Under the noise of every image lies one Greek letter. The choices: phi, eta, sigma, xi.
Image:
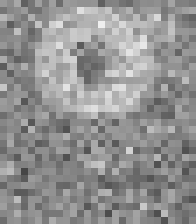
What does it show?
light sigma
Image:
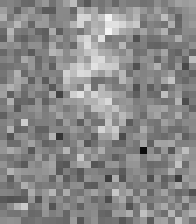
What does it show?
light xi
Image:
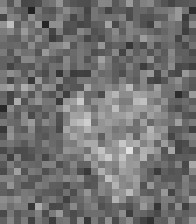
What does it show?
light phi
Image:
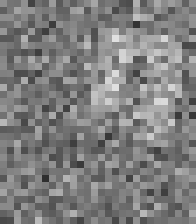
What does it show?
light eta
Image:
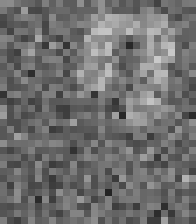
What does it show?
light eta
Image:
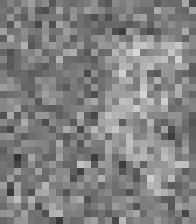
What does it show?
light xi
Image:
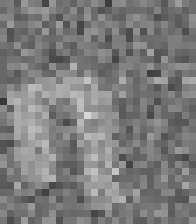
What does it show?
light eta
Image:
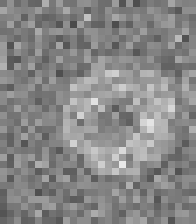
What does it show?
light sigma
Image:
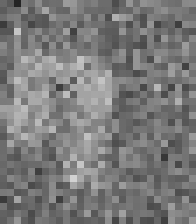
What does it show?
light eta
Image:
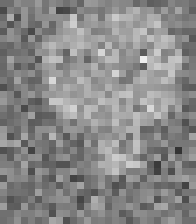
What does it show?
light phi
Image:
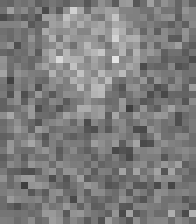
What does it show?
light phi
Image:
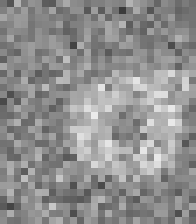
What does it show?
light sigma
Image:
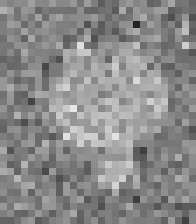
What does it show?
light phi
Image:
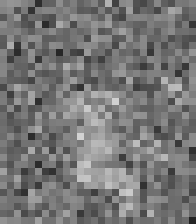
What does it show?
light xi
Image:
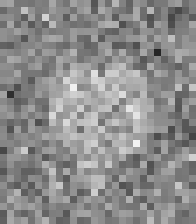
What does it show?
light phi
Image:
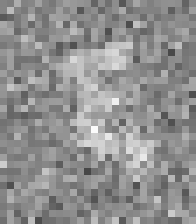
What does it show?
light xi
